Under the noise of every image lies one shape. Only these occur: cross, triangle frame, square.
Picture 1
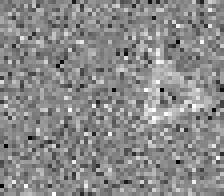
triangle frame
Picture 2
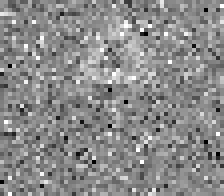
triangle frame
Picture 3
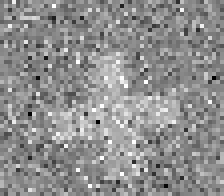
cross
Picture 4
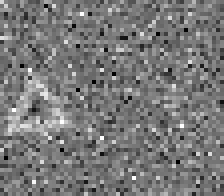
triangle frame
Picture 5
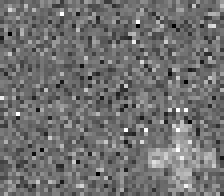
cross
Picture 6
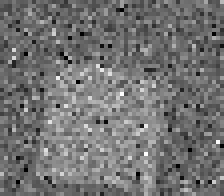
square
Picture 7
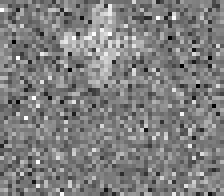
cross
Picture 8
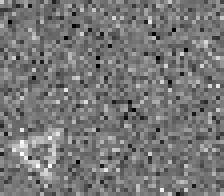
triangle frame
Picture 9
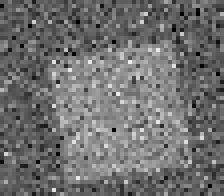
square
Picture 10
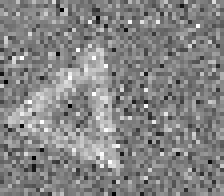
triangle frame
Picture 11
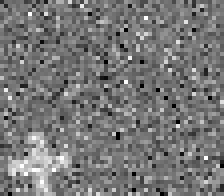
cross
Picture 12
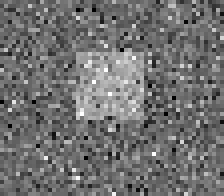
square
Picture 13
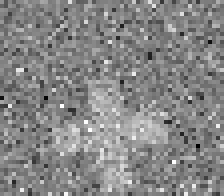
cross
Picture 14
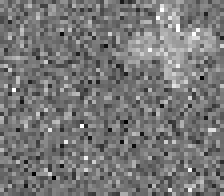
cross
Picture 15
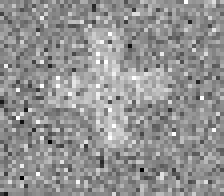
cross
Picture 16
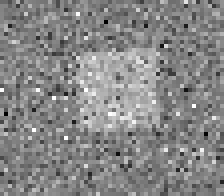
square
